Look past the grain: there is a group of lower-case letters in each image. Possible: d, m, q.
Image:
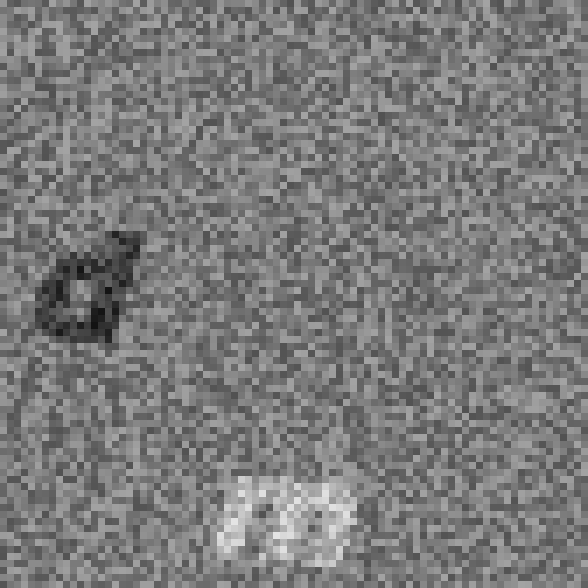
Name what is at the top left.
nothing
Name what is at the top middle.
nothing
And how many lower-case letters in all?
2
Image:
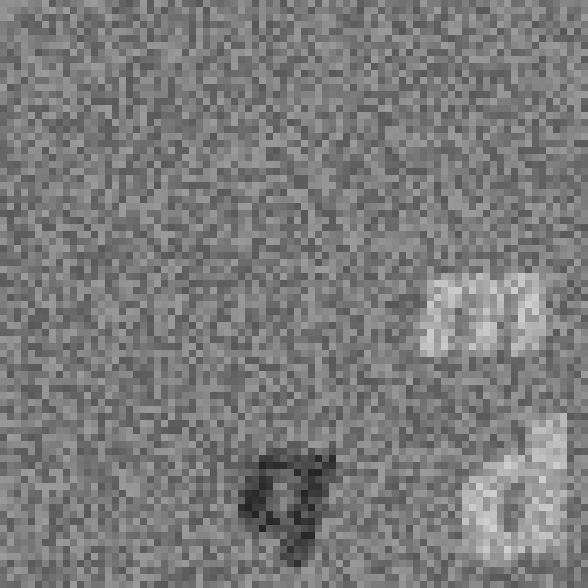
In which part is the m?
middle right
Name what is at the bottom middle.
q
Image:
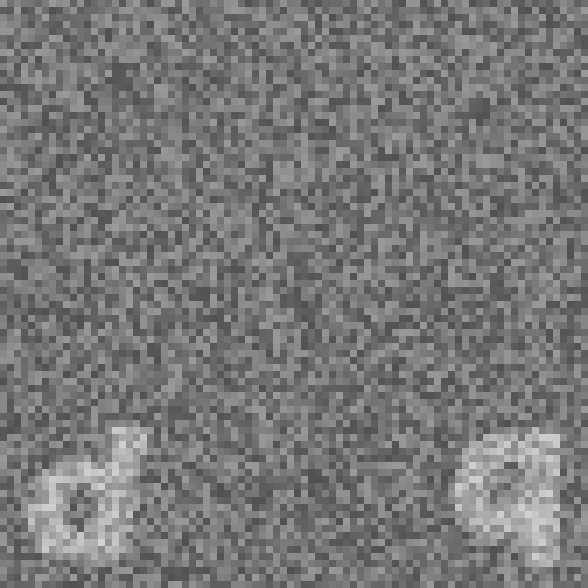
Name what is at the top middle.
nothing
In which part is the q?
bottom right
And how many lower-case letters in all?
2
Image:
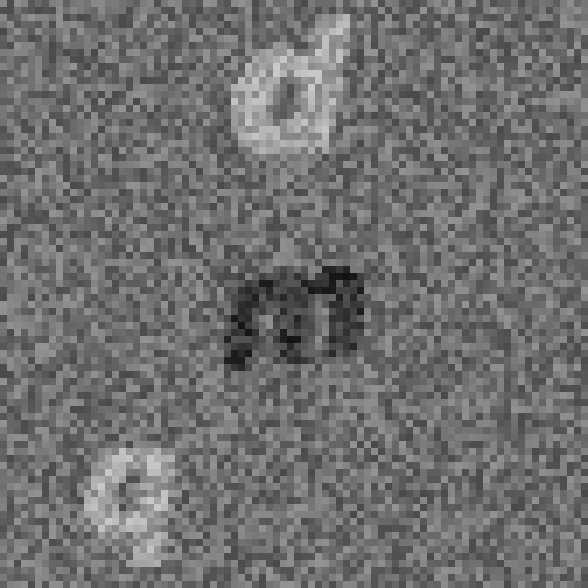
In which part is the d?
top middle
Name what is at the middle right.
nothing
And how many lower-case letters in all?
3
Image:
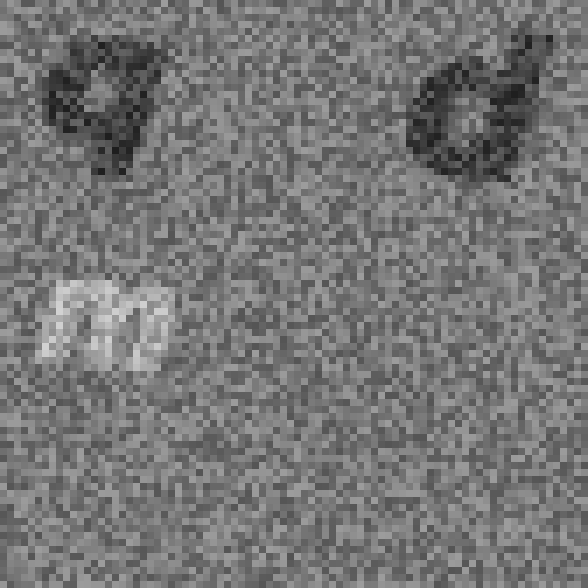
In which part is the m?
middle left
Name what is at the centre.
nothing
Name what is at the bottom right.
nothing
